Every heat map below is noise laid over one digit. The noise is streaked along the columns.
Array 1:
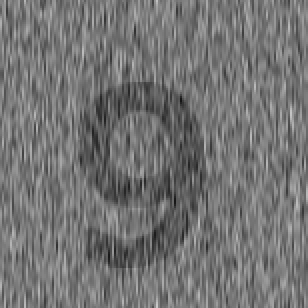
9
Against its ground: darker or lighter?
darker
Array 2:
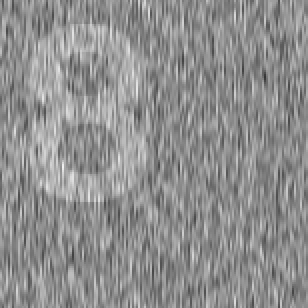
8
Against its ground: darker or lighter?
lighter
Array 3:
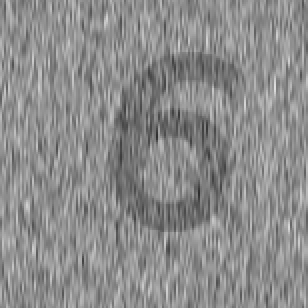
6
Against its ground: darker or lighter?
darker
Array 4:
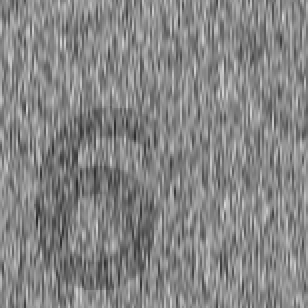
6
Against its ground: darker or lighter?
darker
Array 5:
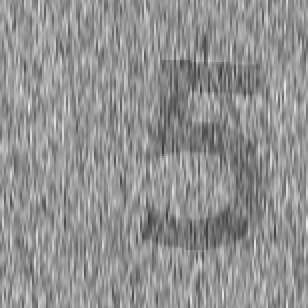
5
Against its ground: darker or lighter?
darker
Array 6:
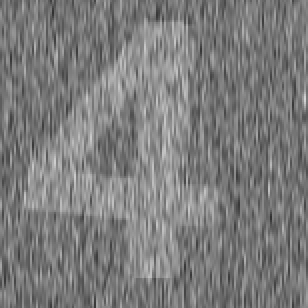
4
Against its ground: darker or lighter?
lighter
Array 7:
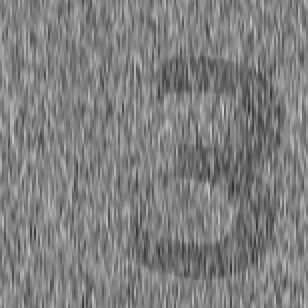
3
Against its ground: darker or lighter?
darker
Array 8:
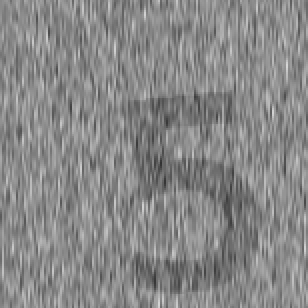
5
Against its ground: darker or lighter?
darker
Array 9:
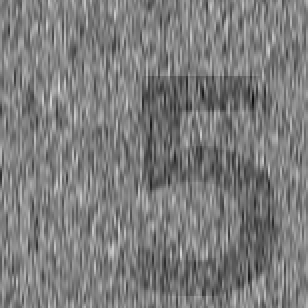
5
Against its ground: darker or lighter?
darker
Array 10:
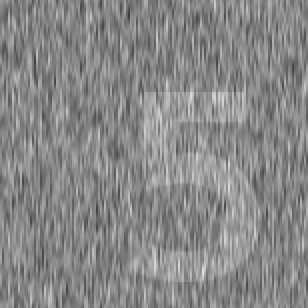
5
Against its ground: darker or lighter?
lighter
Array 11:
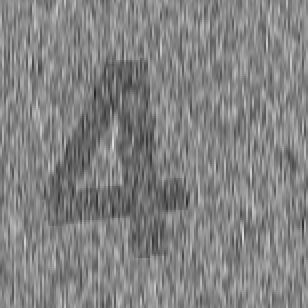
4
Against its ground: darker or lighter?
darker
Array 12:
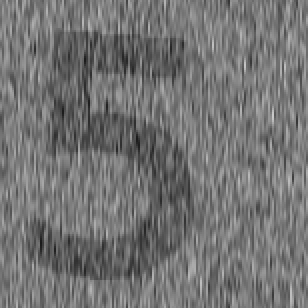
5
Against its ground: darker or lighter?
darker
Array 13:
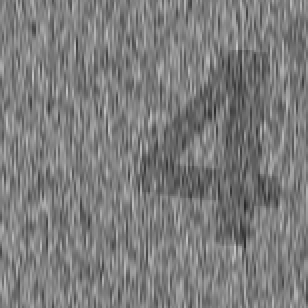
4
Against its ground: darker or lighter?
darker
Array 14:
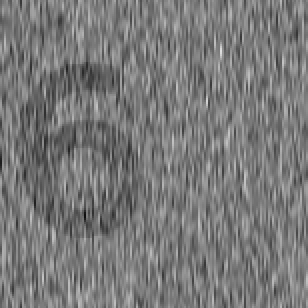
6
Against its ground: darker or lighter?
darker
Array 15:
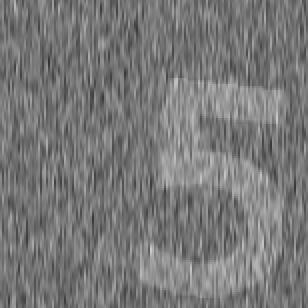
5
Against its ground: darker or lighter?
lighter
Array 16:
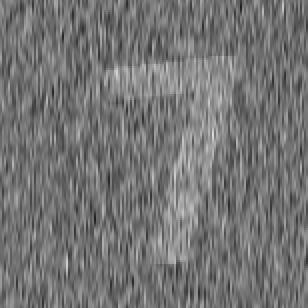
7
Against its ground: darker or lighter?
lighter
